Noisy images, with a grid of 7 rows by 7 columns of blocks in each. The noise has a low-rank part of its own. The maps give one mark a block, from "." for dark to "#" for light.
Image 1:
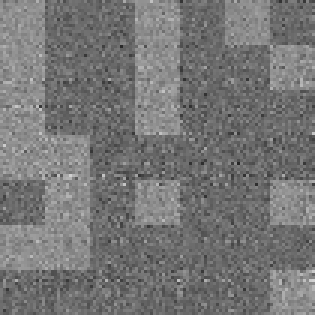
# . . # . # .
# . . # . . #
# . . # . . .
# # . . . . .
. # . # . . #
# # . . . . .
. . . . . . #
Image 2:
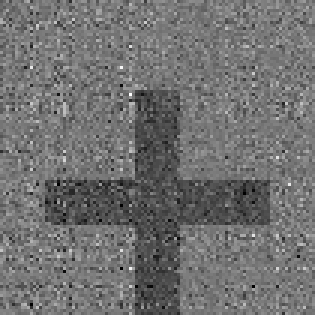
# # # # # # #
# # # # # # #
# # # . # # #
# # # . # # #
# . . . . . #
# # # . # # #
# # # . # # #
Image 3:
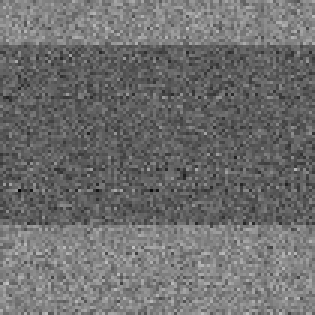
# # # # # # #
. . . . . . .
. . . . . . .
. . . . . . .
. . . . . . .
# # # # # # #
# # # # # # #
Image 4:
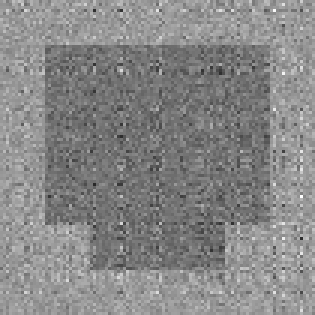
# # # # # # #
# . . . . . #
# . . . . . #
# . . . . . #
# . . . . . #
# # . . . # #
# # # # # # #
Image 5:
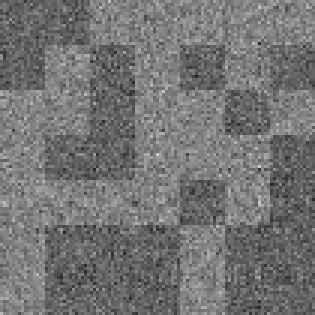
. . # # # # #
. # . # . # .
# # . # # . #
# . . # # # .
# # # # . # .
# . . . # . .
# . . . # . .
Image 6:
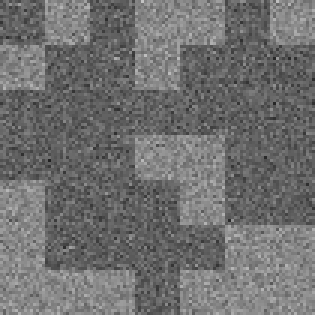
. # . # # . #
# . . # . . .
. . . . . . .
. . . # # . .
# . . . # . .
# . . . . # #
# # # . # # #
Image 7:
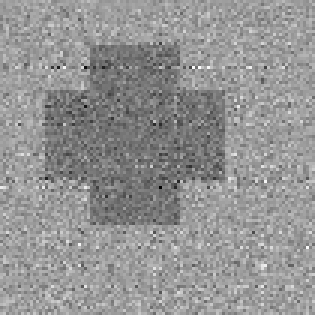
# # # # # # #
# # . . # # #
# . . . . # #
# . . . . # #
# # . . # # #
# # # # # # #
# # # # # # #
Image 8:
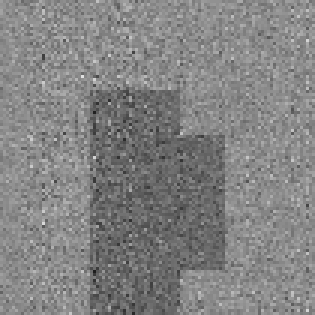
# # # # # # #
# # # # # # #
# # . . # # #
# # . . . # #
# # . . . # #
# # . . . # #
# # . . # # #
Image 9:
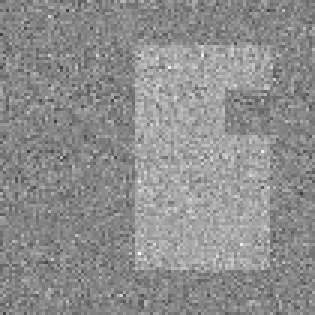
. . . . . . .
. . . # # # .
. . . # # . .
. . . # # # .
. . . # # # .
. . . # # # .
. . . . . . .
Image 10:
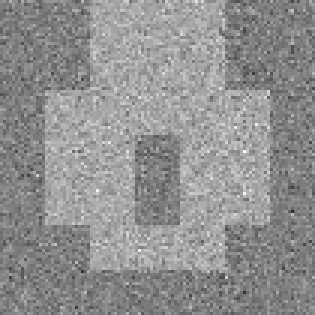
. . # # # . .
. . # # # . .
. # # # # # .
. # # . # # .
. # # . # # .
. . # # # . .
. . . . . . .
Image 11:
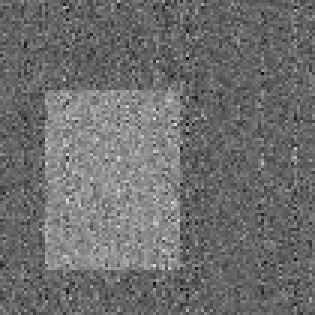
. . . . . . .
. . . . . . .
. # # # . . .
. # # # . . .
. # # # . . .
. # # # . . .
. . . . . . .
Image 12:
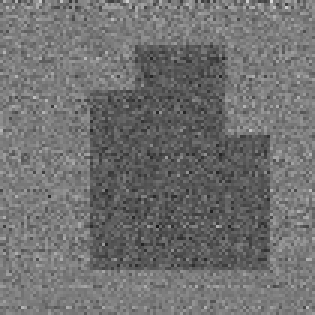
# # # # # # #
# # # . . # #
# # . . . # #
# # . . . . #
# # . . . . #
# # . . . . #
# # # # # # #
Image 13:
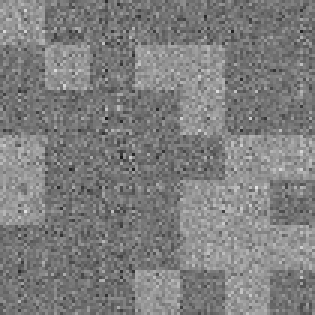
# . . . . . .
. # . # # . .
. . . . # . .
# . . . . # #
# . . . # # .
. . . . # # #
. . . # . # .
